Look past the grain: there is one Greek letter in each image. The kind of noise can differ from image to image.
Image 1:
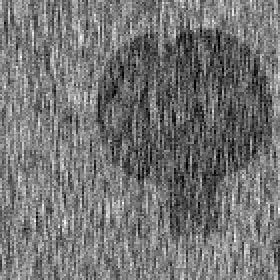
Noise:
streaked along the columns
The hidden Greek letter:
phi
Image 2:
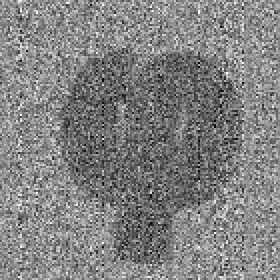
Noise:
columns of uneven size
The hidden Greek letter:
phi
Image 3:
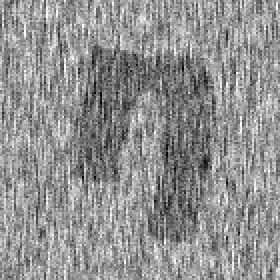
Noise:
streaked along the columns
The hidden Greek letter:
eta
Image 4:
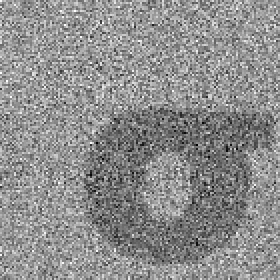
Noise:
low rank plus noise
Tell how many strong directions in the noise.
three or four
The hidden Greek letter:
sigma
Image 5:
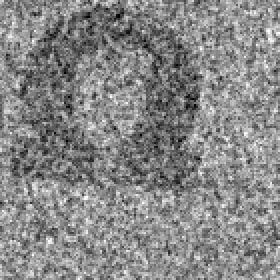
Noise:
blotchy
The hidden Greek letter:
omega
